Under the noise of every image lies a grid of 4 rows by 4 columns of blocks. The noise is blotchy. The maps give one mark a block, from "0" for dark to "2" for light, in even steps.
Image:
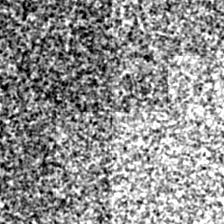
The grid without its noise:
0 0 1 1
0 0 1 2
0 1 2 2
0 1 2 2
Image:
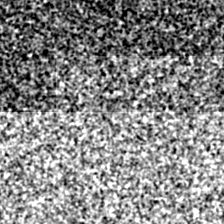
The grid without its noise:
0 0 0 0
0 1 1 1
2 2 2 2
2 2 2 2
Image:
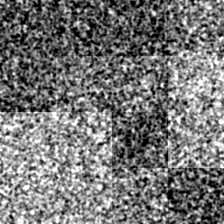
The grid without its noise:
0 0 0 1
0 1 1 2
2 2 0 2
2 2 1 0
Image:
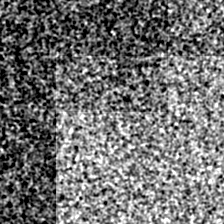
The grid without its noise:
0 0 0 1
0 1 1 2
0 2 2 2
0 2 2 2
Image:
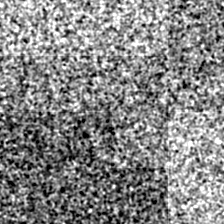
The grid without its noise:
2 2 2 1
1 1 1 1
0 0 1 2
0 0 0 2
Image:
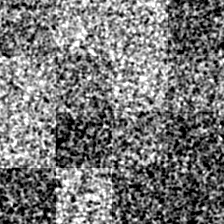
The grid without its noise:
1 2 2 0
2 1 2 1
2 0 1 0
0 2 0 0
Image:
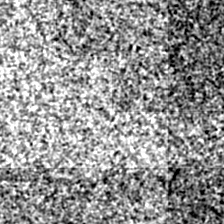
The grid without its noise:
2 1 1 0
2 2 1 0
2 2 2 1
1 1 1 0
